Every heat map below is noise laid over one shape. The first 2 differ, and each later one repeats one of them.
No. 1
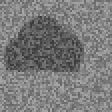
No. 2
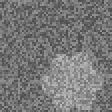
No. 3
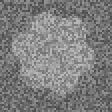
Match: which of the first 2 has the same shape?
2
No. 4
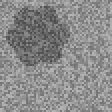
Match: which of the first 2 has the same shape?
2
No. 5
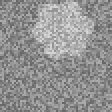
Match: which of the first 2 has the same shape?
2
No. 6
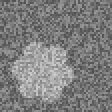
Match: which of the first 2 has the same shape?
2
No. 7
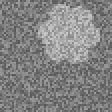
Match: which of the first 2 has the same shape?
2
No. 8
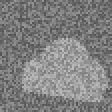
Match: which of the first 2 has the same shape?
1
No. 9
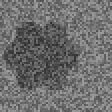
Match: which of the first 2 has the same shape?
2
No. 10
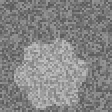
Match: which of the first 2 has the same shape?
2
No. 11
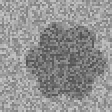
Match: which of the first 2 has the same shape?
2
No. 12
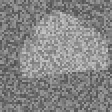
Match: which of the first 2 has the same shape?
1
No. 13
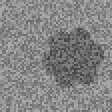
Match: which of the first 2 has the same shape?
2
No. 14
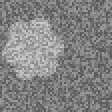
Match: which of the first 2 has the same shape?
2
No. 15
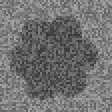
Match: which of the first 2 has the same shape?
2
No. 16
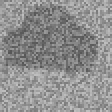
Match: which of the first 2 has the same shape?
1
